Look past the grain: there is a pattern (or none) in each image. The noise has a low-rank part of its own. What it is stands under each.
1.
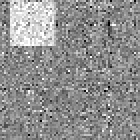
one block
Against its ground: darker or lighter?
lighter
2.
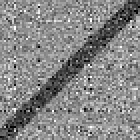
a diagonal band
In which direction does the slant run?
bottom left to top right
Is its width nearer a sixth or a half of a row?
a sixth
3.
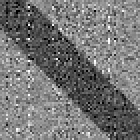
a diagonal band
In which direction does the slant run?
top left to bottom right
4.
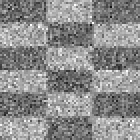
a checkerboard
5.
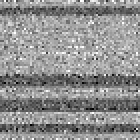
bands of rows
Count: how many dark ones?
4
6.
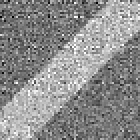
a diagonal band
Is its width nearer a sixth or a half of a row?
a half
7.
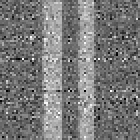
bands of columns
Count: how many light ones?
2
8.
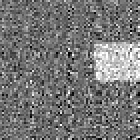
one block
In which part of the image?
middle right
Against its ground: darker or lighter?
lighter
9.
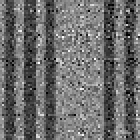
bands of columns
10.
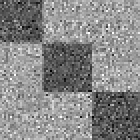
blocks along the diagonal
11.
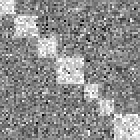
blocks along the diagonal
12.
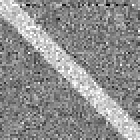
a diagonal band
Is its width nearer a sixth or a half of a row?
a sixth
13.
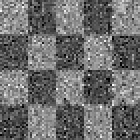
a checkerboard
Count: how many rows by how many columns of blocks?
4 by 5
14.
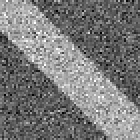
a diagonal band
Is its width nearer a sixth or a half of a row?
a half
